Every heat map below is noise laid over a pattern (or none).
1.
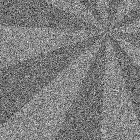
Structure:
spokes from one point
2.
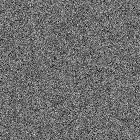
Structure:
only noise
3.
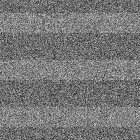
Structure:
horizontal stripes
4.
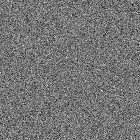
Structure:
only noise
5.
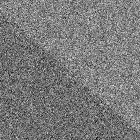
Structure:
a sharp edge
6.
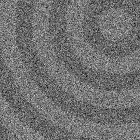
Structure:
rings round one point
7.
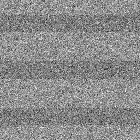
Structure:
horizontal stripes
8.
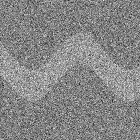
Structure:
a wavy band
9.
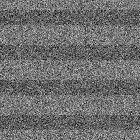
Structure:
horizontal stripes
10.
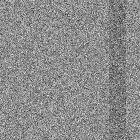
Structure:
one vertical stripe
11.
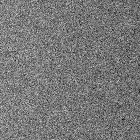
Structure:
a smooth slope
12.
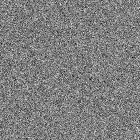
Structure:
only noise
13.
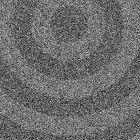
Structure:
rings round one point
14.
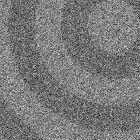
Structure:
rings round one point
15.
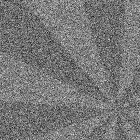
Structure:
spokes from one point
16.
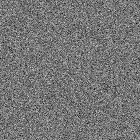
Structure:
only noise
